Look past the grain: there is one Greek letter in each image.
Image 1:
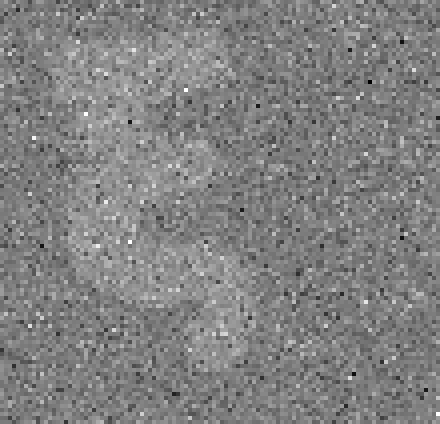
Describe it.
light xi
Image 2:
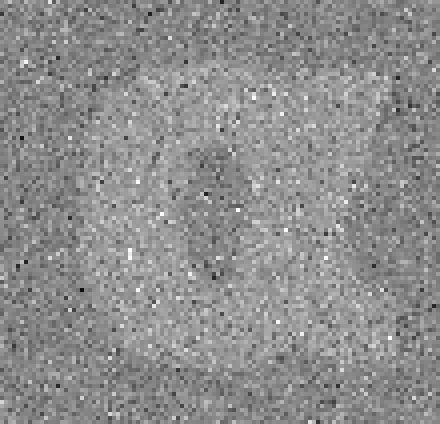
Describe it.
light alpha
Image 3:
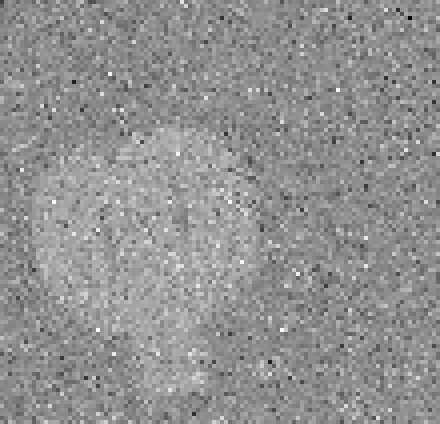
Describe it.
light phi
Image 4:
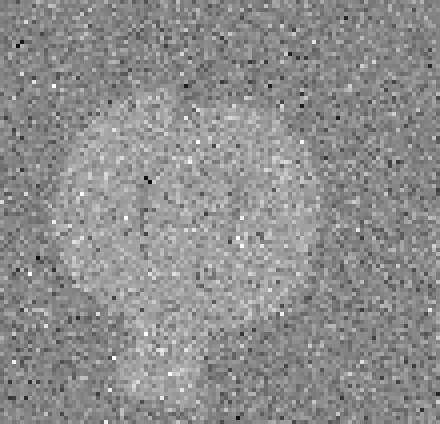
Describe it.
light phi
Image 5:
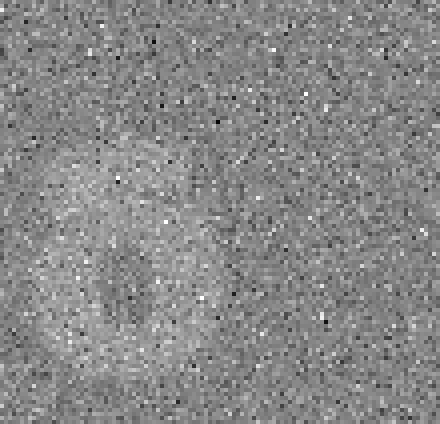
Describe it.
light delta
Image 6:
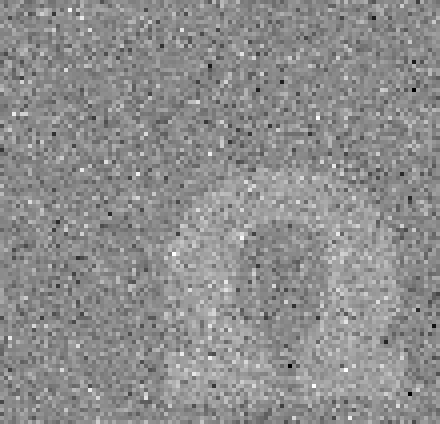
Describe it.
light omega
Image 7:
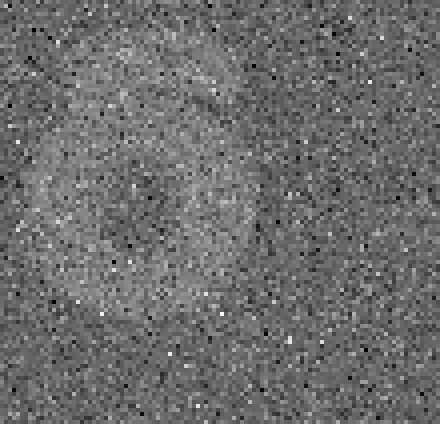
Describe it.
light delta
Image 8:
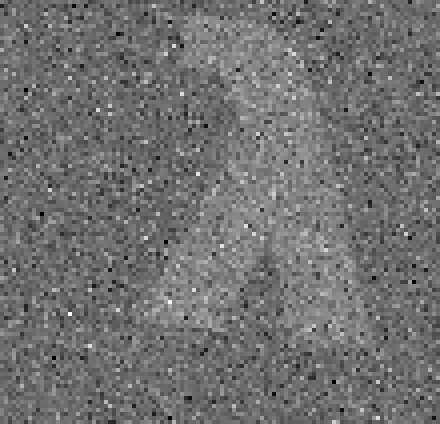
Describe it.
light lambda
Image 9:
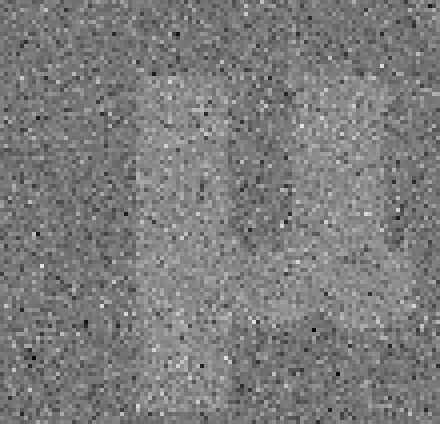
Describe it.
light mu
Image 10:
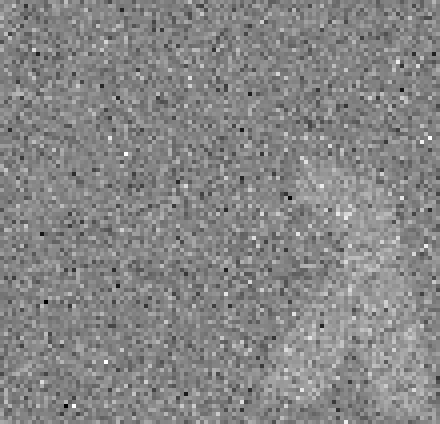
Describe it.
light lambda
